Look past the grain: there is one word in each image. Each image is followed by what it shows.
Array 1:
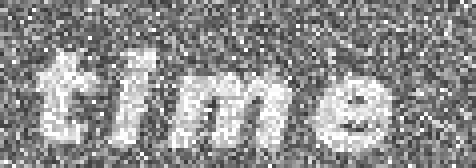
time
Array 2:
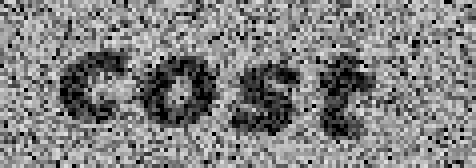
cost
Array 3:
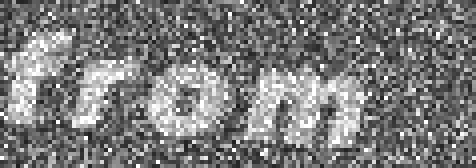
from
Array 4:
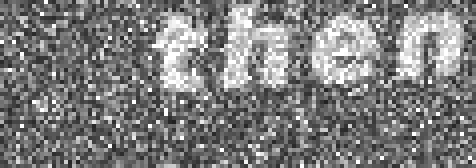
then
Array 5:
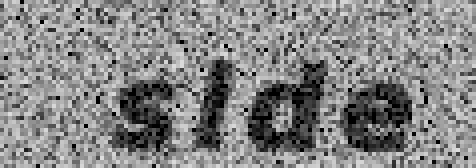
side
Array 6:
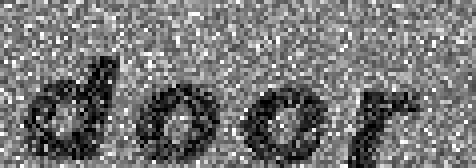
door
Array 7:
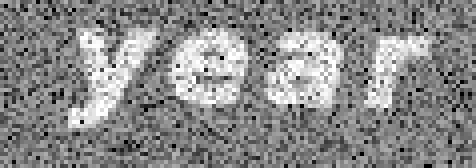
year
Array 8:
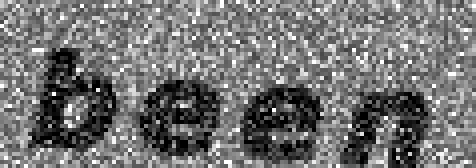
been
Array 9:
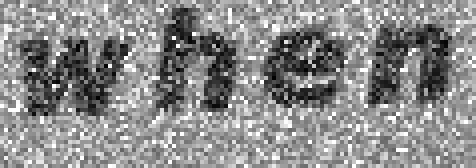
when
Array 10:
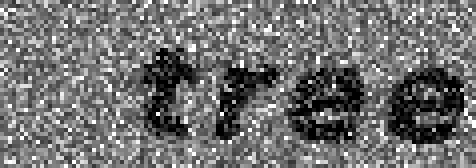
tree
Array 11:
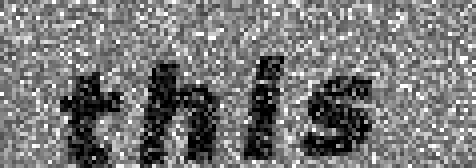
this
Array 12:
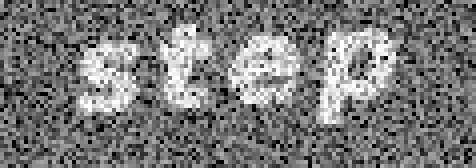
step
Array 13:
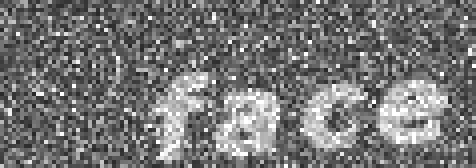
face
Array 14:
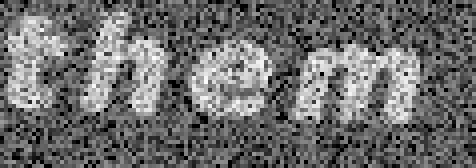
them
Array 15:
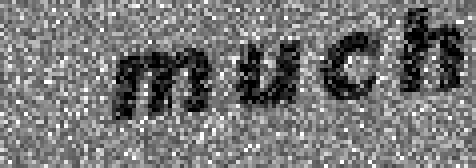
much
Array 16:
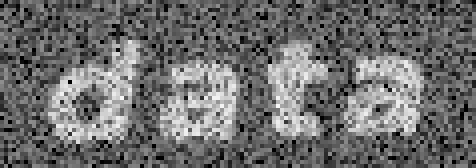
data
